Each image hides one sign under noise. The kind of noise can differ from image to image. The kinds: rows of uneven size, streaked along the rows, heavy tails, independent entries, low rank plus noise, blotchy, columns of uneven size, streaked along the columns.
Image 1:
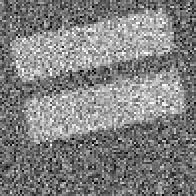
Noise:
low rank plus noise
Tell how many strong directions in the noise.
three or four
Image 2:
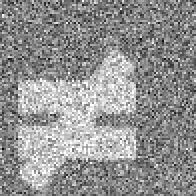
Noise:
low rank plus noise
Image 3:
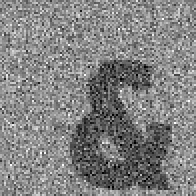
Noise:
low rank plus noise
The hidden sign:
ampersand
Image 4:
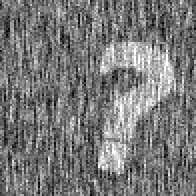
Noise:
streaked along the columns
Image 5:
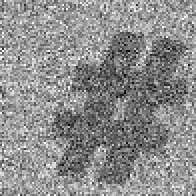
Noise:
low rank plus noise
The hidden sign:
hash sign
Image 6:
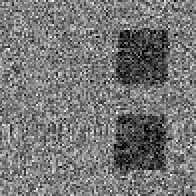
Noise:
low rank plus noise
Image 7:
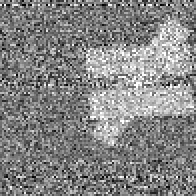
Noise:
rows of uneven size
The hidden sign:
not-equal sign
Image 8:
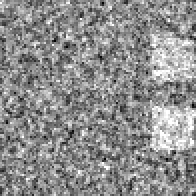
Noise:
blotchy
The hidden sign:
colon
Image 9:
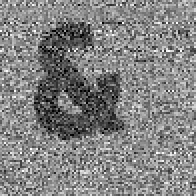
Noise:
rows of uneven size
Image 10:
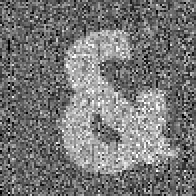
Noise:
columns of uneven size
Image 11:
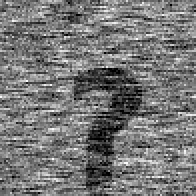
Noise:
streaked along the rows
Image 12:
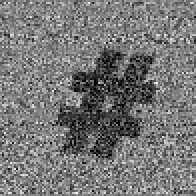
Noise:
rows of uneven size
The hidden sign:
hash sign
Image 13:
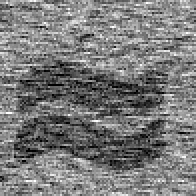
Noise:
streaked along the rows
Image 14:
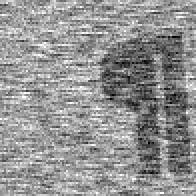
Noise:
streaked along the rows
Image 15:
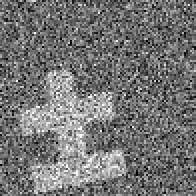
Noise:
low rank plus noise
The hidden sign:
plus-minus sign
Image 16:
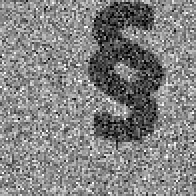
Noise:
independent entries
